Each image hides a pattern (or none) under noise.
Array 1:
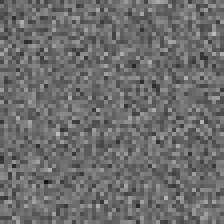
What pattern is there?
only noise
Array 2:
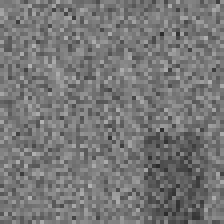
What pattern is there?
one block
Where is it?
bottom right
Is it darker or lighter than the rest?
darker
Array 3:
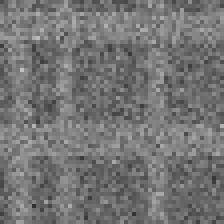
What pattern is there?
bands of rows crossing bands of columns
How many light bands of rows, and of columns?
2 and 3
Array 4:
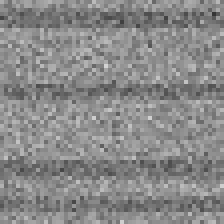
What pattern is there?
bands of rows
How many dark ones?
4
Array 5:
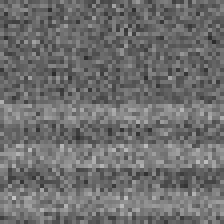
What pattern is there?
bands of rows
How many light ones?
3
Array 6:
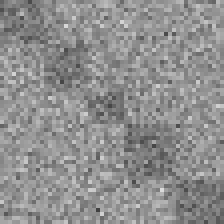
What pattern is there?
blocks along the diagonal
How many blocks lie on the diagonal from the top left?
5
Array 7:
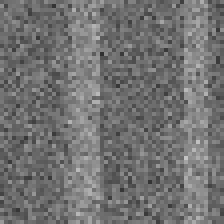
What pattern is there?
bands of columns
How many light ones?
2
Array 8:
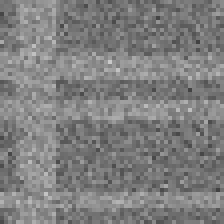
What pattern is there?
bands of rows crossing bands of columns
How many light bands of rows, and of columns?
3 and 1
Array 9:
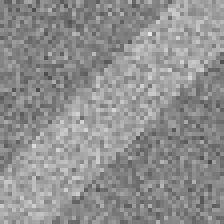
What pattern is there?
a diagonal band
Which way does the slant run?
bottom left to top right
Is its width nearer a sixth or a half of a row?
a half
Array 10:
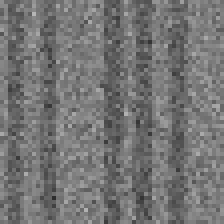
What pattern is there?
bands of columns
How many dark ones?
5
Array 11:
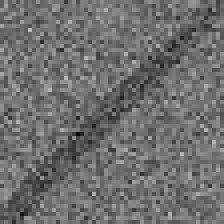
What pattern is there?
a diagonal band
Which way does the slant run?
bottom left to top right
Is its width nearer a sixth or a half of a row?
a sixth
